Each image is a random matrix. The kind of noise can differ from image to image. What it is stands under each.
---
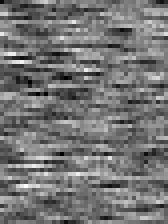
streaked along the rows
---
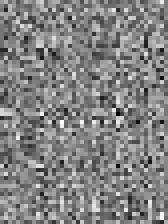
low rank plus noise
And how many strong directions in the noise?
five to eight
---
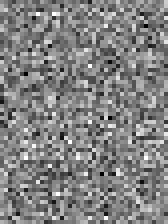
low rank plus noise
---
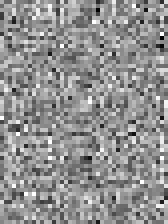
low rank plus noise
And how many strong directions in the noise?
three or four
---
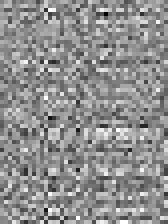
low rank plus noise
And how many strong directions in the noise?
one
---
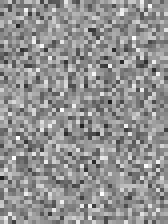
independent entries
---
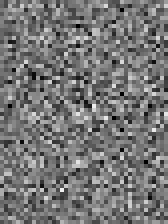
low rank plus noise
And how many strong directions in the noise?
three or four
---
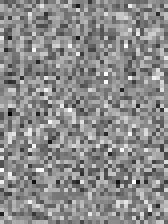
low rank plus noise
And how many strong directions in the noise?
five to eight
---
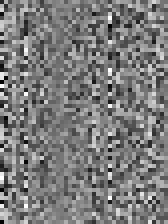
columns of uneven size
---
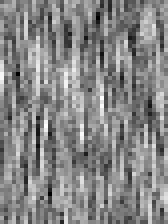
streaked along the columns
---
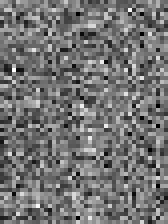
low rank plus noise
